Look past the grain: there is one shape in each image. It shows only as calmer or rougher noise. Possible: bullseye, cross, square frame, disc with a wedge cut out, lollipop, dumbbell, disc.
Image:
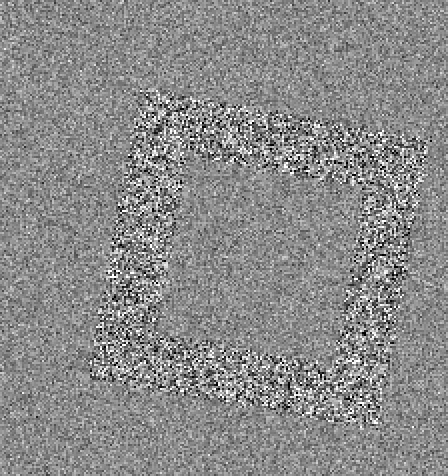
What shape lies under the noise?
square frame
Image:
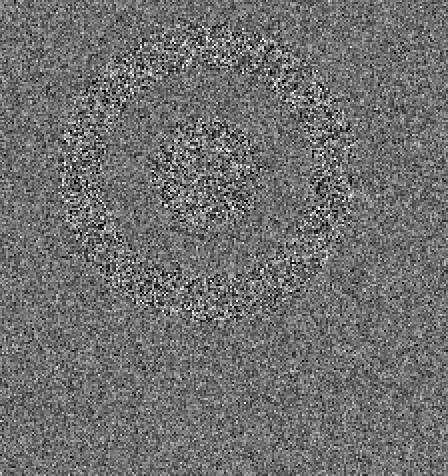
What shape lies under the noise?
bullseye
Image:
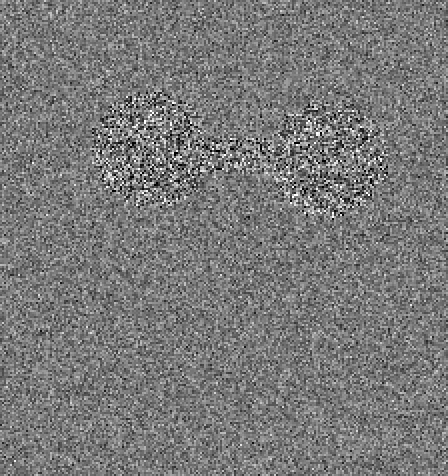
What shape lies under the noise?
dumbbell
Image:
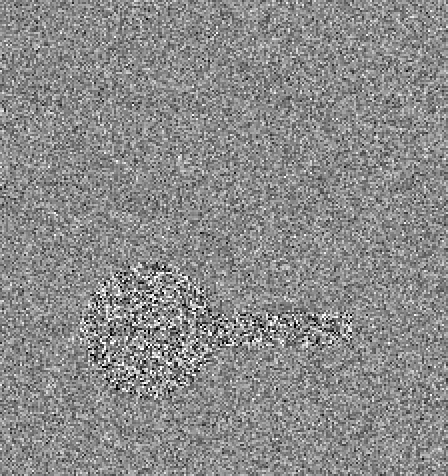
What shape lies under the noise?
lollipop
